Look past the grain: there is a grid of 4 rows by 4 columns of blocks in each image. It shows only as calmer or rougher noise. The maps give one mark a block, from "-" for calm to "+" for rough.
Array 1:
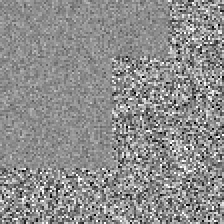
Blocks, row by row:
---+
--++
--++
++++
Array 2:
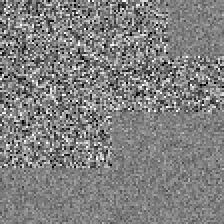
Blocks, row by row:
+++-
++++
++--
----
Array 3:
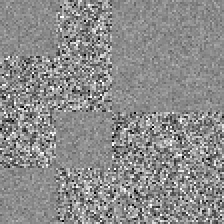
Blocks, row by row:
-+--
++--
+-++
-+++
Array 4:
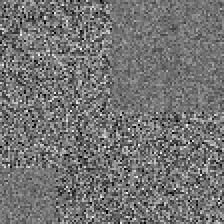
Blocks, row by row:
++--
++--
++++
-+++
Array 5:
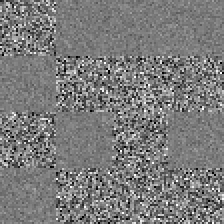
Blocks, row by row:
+---
-+++
+-+-
-+++
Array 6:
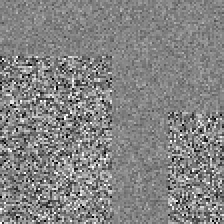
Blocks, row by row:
----
++--
++-+
++-+
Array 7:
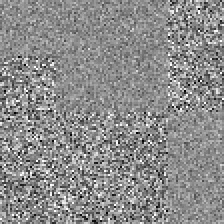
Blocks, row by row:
---+
+--+
+++-
+++-
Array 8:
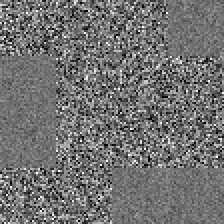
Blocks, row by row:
+++-
-+++
-+++
++--
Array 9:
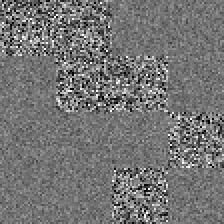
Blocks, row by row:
++--
-++-
---+
--+-
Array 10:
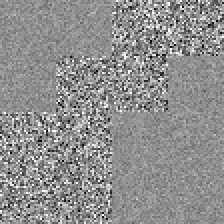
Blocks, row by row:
--++
-++-
++--
++--
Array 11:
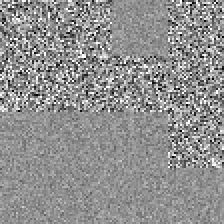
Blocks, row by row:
++-+
++++
---+
----
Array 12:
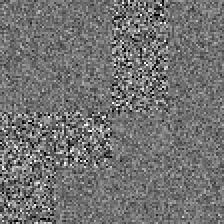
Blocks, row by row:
--+-
--+-
++--
+---
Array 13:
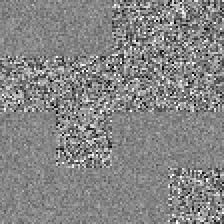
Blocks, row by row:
--++
++++
-+--
---+
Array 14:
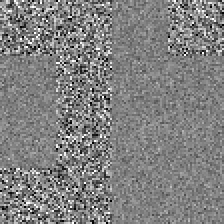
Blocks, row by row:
++-+
-+--
-+--
++--
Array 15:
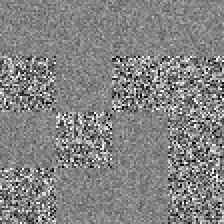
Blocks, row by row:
----
+-++
-+-+
+--+
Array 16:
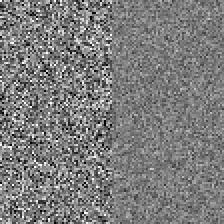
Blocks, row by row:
++--
++--
++--
++--
